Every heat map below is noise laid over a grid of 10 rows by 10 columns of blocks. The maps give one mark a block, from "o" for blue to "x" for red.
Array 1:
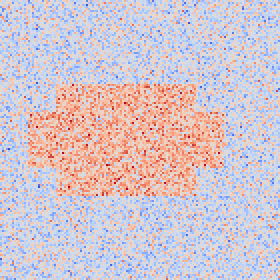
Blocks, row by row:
oooooooooo
oooooooooo
oooooooooo
ooxxxxxooo
oxxxxxxxoo
oxxxxxxxoo
ooxxxxxooo
oooooooooo
oooooooooo
oooooooooo
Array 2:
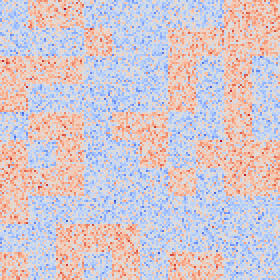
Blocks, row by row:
oxxoooooxx
oooxooxxxx
xxxoooxoxo
xoooooxoxo
oxxoxxooxo
xoxooxoxxx
xxxoooxoxx
xooooooooo
ooxxxooooo
xoxoxoxxoo
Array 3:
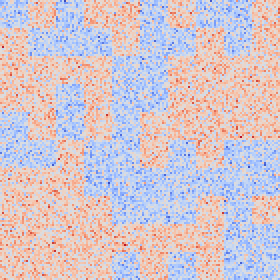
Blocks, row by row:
oxoxxoxoox
xoooxooxox
xxxxooxxxx
xxoxooxxxx
oxoxoxxxxx
ooxooxoxoo
xxxooooooo
xxxxoooxox
xxxxxxxxoo
xxxxoxoxoo
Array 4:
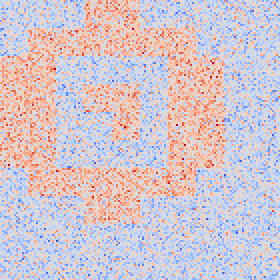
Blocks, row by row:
oooxxooooo
oxxxxxxooo
xxooooxxoo
xxoxxoxxoo
xxooxoxxoo
xxooooxxoo
oxxxxxxooo
oooxxooooo
oooooooooo
oooooooooo
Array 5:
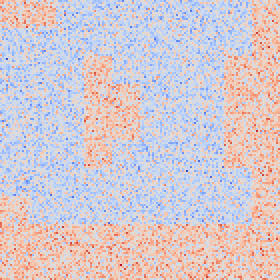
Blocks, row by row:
xxooooooox
ooooooooox
oooxooooxx
oooxxoooxx
oooxxoooxx
oooxooooxx
ooooooooox
xoooooooox
xxxxxxxxxx
xxxxxxxxxx
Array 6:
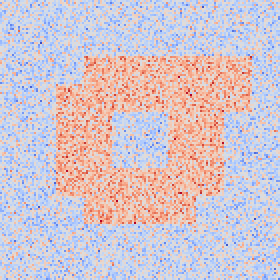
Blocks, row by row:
oooooooooo
oooooooooo
oooxxxxxxo
ooxxxxxxxo
ooxxooxxoo
ooxxooxxoo
ooxxxxxxoo
oooxxxxooo
oooooooooo
oooooooooo
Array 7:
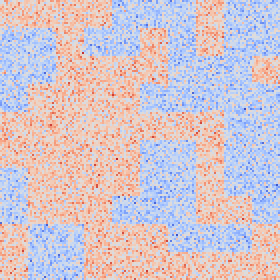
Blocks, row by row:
xxxxoooxoo
ooxooxoxoo
ooxxxxooox
oxxxxooooo
xxxxxxxxoo
xxxxxooxoo
oxxxxooxoo
oxxxoooxxo
xooxxxooox
xooxxxxxxx
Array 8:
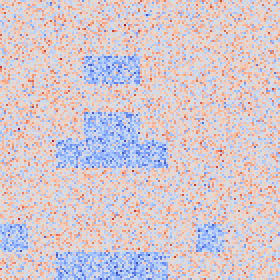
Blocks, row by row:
xxxxxxxxxx
xxxxxxxxxx
xxxooxxxxx
xxxxxxxxxx
xxxooxxxxx
xxooooxxxx
xxxxxxxxxx
xxxxxxxxxx
oxxxxxxoxx
xxooooxxxx
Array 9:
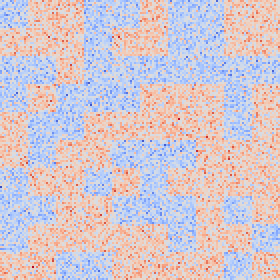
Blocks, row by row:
oxxooxooxx
xxxoxxooxx
ooxooooooo
oxoooxxxox
xooxxxxxox
xoxxoooxxx
oxxoxoxxxx
ooxxoooxox
oxxxxxoxxo
xxooxxxxox
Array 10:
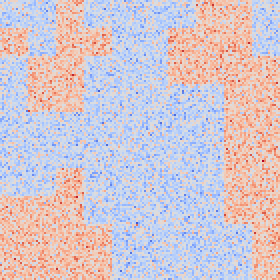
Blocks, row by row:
ooxooooxxo
xoxxooxxxo
oxxoooxxxx
oxxoooooxx
ooooooooxx
ooooooooxx
ooxoooooxx
xxxoooooxx
xxxxooooox
xxxxooooox
